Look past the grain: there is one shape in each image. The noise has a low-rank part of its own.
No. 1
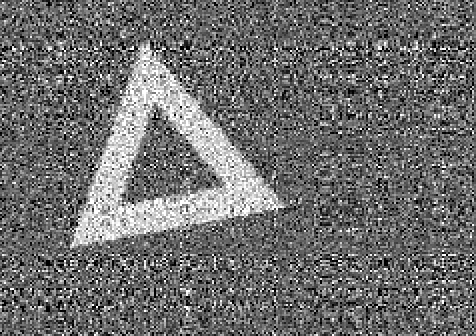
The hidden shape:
triangle frame
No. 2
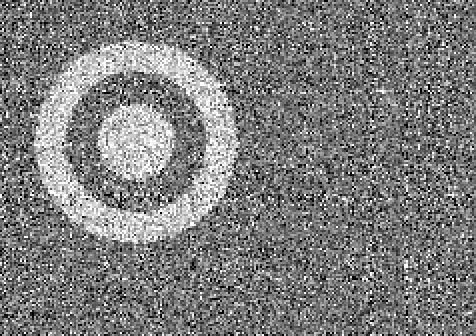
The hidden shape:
bullseye
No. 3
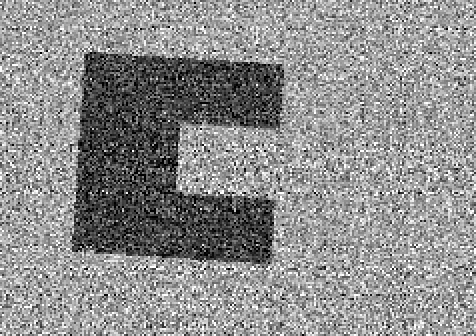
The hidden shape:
square with a notch
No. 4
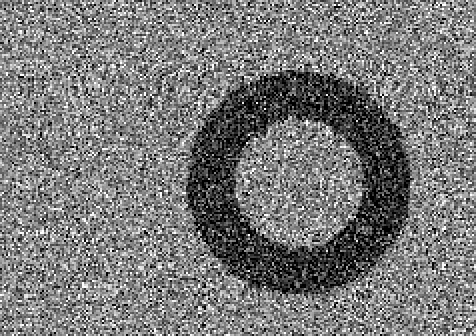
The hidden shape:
ring
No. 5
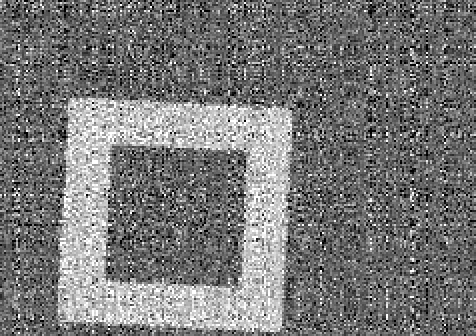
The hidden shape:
square frame
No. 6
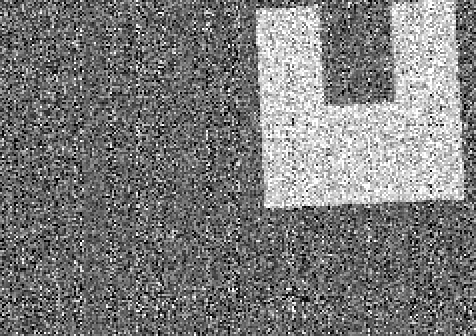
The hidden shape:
square with a notch
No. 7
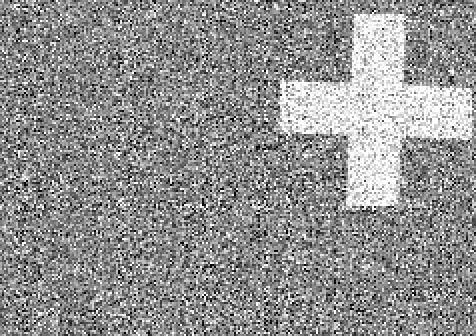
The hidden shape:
cross
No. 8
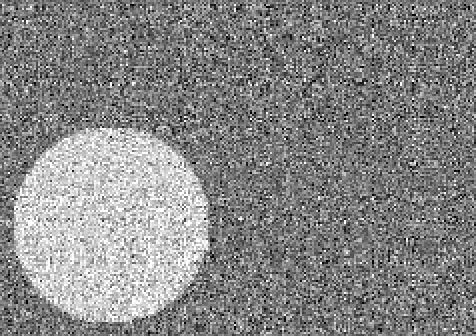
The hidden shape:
disc
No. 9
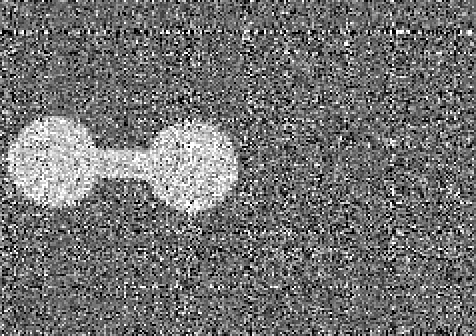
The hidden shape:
dumbbell
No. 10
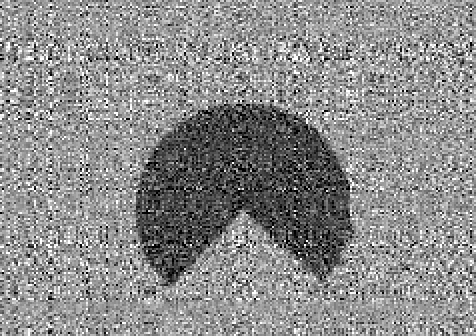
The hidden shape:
disc with a wedge cut out
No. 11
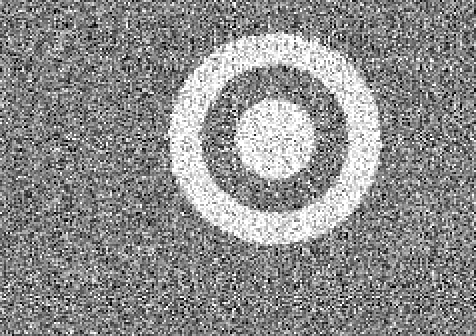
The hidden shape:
bullseye
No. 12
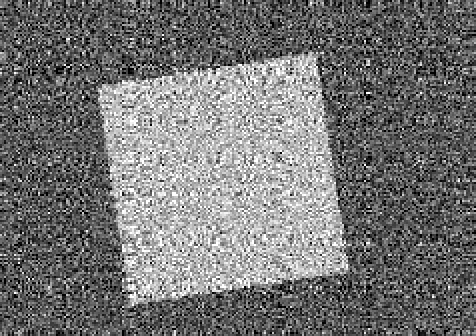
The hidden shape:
square
